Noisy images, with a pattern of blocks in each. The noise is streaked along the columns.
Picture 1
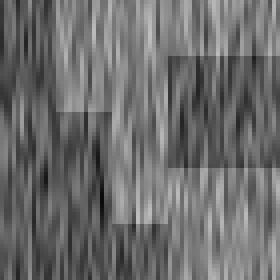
no symmetry
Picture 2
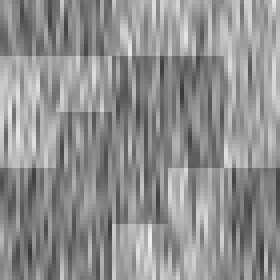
mirrored about the diagonal from the bottom left
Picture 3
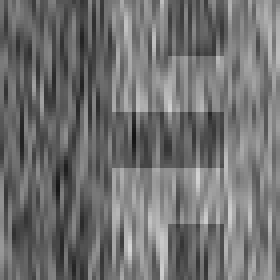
top and bottom mirror each other
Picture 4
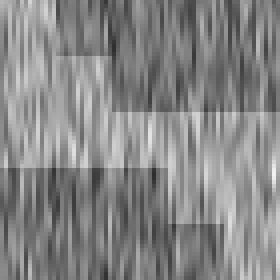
the same after a half turn
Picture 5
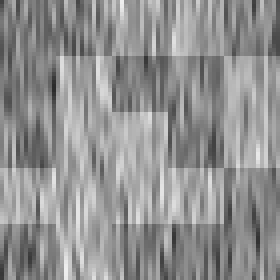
mirrored about the diagonal from the bottom left
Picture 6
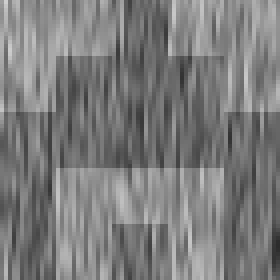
left and right mirror each other
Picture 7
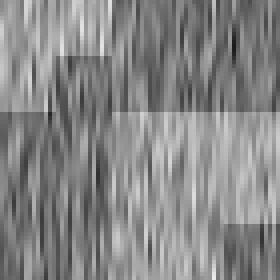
mirrored about the diagonal from the top left
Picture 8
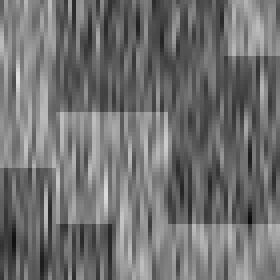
mirrored about the diagonal from the bottom left
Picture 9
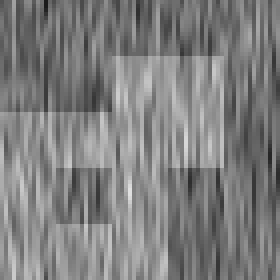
mirrored about the diagonal from the bottom left
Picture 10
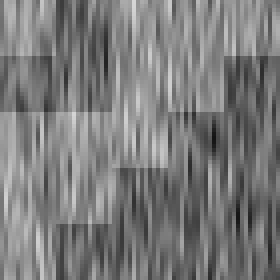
mirrored about the diagonal from the top left
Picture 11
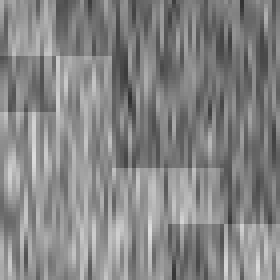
mirrored about the diagonal from the bottom left
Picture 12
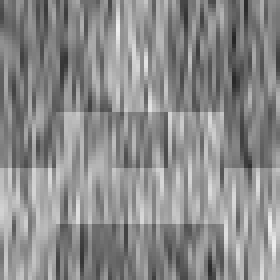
left and right mirror each other
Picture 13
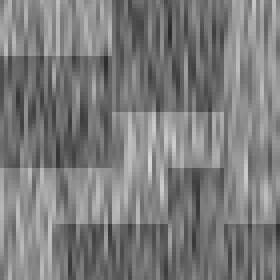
no symmetry
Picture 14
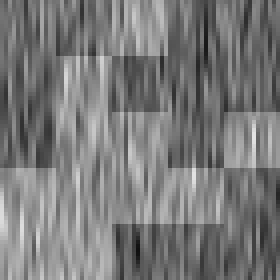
mirrored about the diagonal from the bottom left
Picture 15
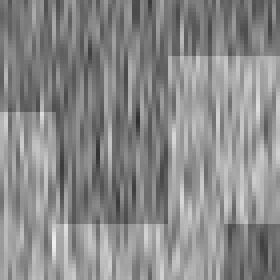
no symmetry
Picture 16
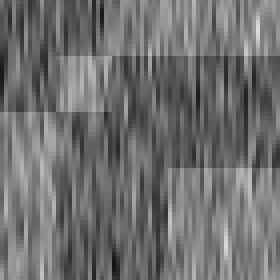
mirrored about the diagonal from the top left
